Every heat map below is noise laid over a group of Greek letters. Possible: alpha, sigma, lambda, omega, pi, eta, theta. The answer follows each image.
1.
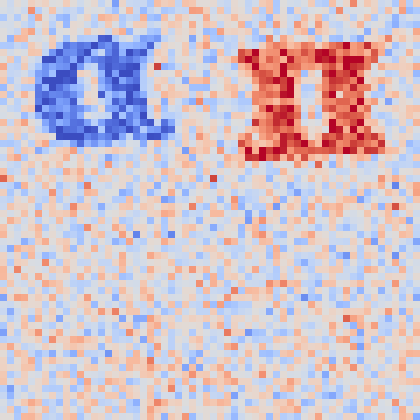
top left: blue alpha; top right: red pi
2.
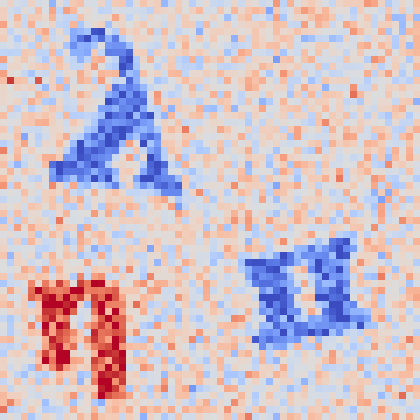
top left: blue lambda; bottom left: red eta; bottom right: blue pi
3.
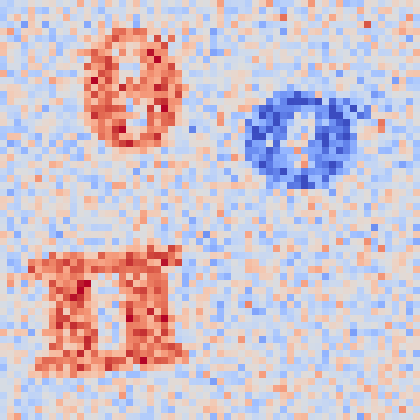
top left: red theta; top right: blue sigma; bottom left: red pi
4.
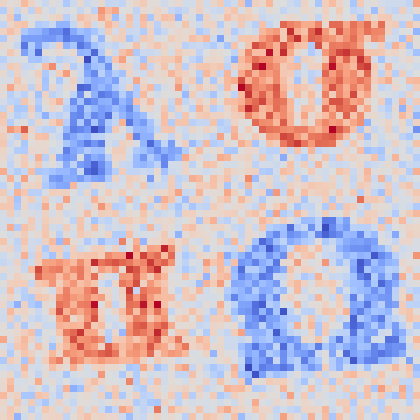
top left: blue lambda; top right: red sigma; bottom left: red pi; bottom right: blue omega
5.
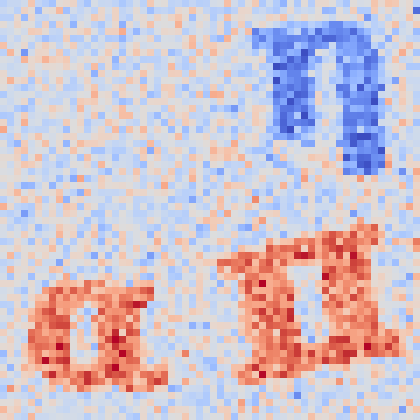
top right: blue eta; bottom left: red alpha; bottom right: red pi
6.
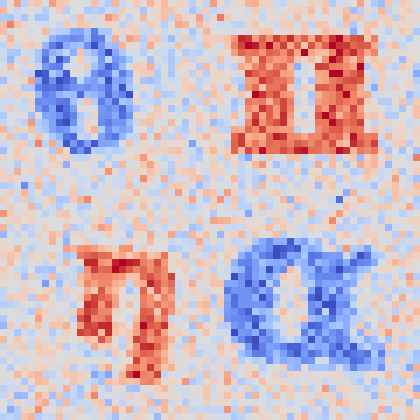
top left: blue theta; top right: red pi; bottom left: red eta; bottom right: blue alpha
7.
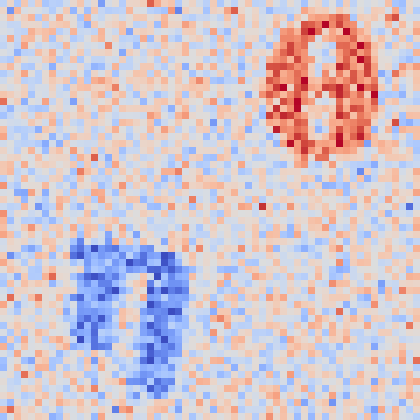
top right: red theta; bottom left: blue eta
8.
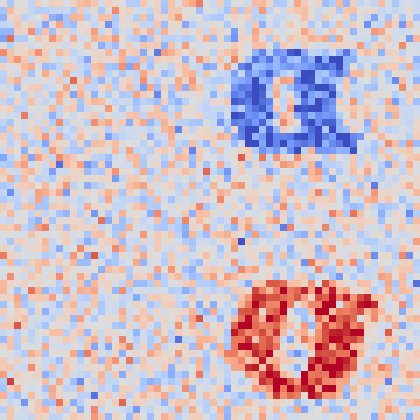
top right: blue alpha; bottom right: red sigma
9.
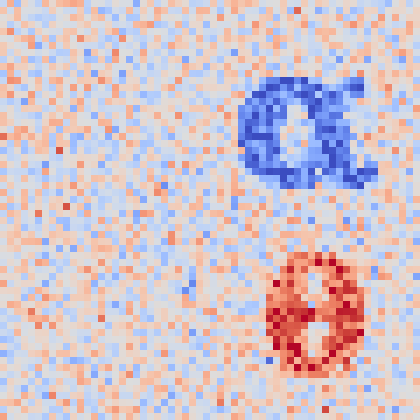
top right: blue alpha; bottom right: red theta
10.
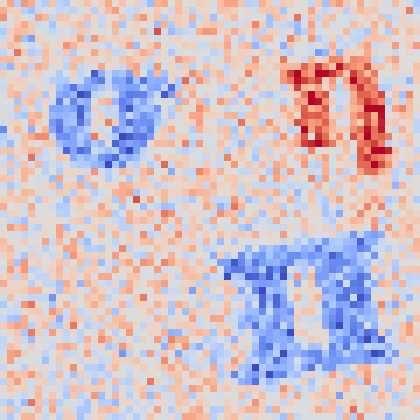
top left: blue sigma; top right: red eta; bottom right: blue pi
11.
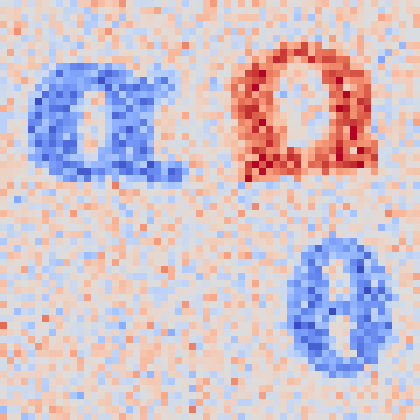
top left: blue alpha; top right: red omega; bottom right: blue theta
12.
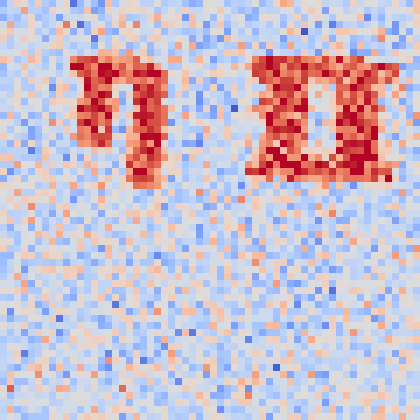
top left: red eta; top right: red pi
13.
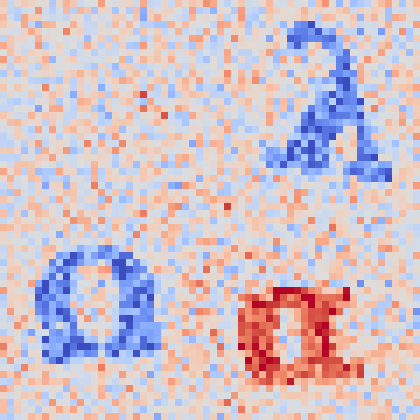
top right: blue lambda; bottom left: blue omega; bottom right: red alpha
